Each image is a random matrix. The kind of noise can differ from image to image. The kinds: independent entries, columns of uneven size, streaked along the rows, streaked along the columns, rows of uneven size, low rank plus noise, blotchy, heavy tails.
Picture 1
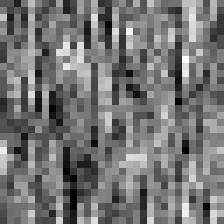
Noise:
streaked along the columns
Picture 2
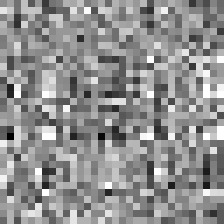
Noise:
low rank plus noise
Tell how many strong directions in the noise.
one
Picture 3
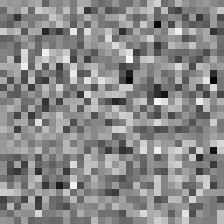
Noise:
low rank plus noise
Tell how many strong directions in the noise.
two
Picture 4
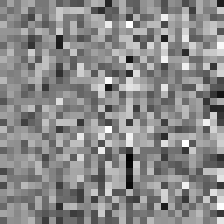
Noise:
columns of uneven size
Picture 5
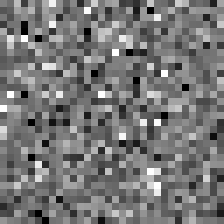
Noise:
heavy tails
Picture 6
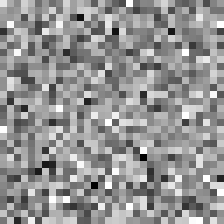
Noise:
independent entries
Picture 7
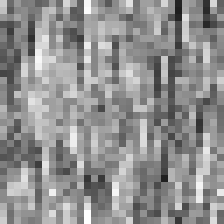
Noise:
streaked along the columns
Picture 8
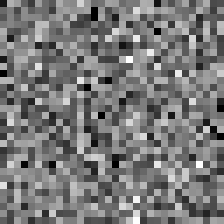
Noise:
independent entries
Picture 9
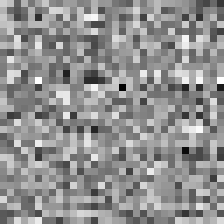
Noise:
low rank plus noise
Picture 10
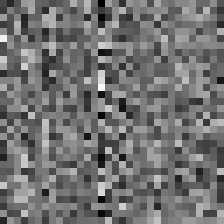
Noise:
columns of uneven size
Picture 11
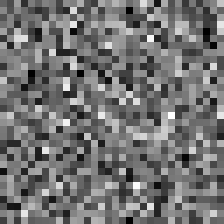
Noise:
independent entries
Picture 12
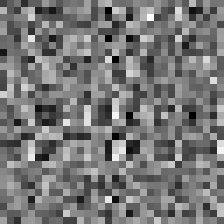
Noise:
low rank plus noise
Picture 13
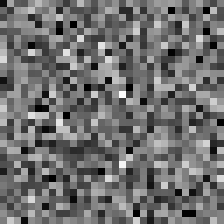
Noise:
independent entries
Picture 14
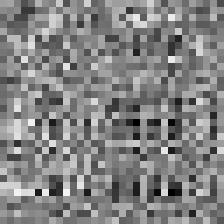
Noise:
low rank plus noise
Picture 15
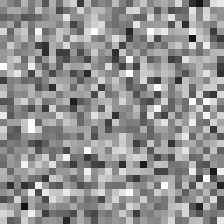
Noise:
independent entries
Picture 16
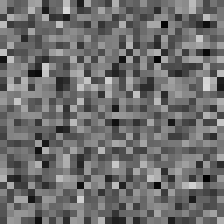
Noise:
low rank plus noise
